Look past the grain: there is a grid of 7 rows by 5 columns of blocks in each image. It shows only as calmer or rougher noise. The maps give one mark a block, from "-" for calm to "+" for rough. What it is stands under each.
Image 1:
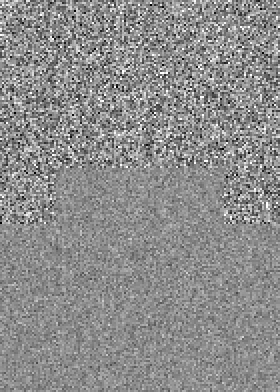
+ + + + +
+ + + + +
+ + + + +
+ - - - +
- - - - -
- - - - -
- - - - -
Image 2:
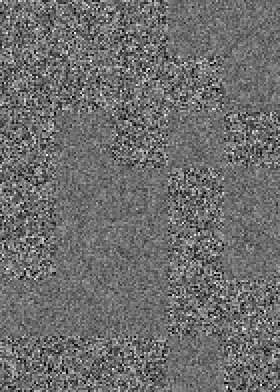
+ + + - -
+ + + + -
+ - + - +
+ - - + -
+ - - + -
- - - + +
+ + + - +
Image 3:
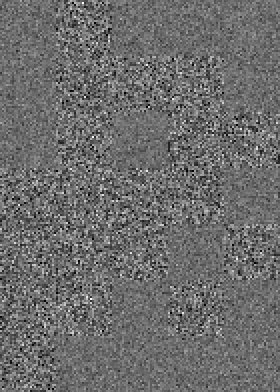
- + - - -
- + + + -
- + - + +
+ + + + -
+ + + - +
+ + - + -
+ - - - -
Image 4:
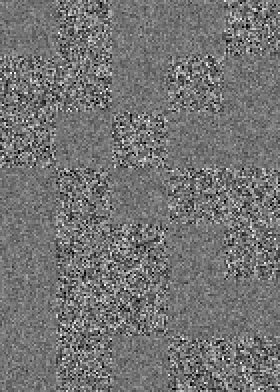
- + - - +
+ + - + -
+ - + - -
- + - + +
- + + - +
- + + - -
- + - + +
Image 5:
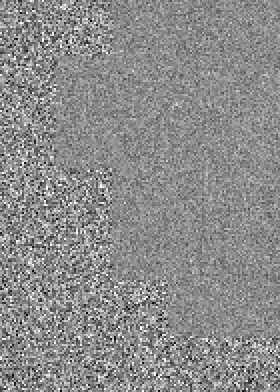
+ + - - -
+ - - - -
+ - - - -
+ + - - -
+ + - - -
+ + + - -
+ + + + +
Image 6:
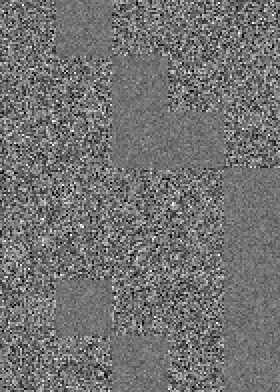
+ - + + +
+ + - + +
+ + - - +
+ + + + -
+ + + + -
+ - + + -
+ + - + -
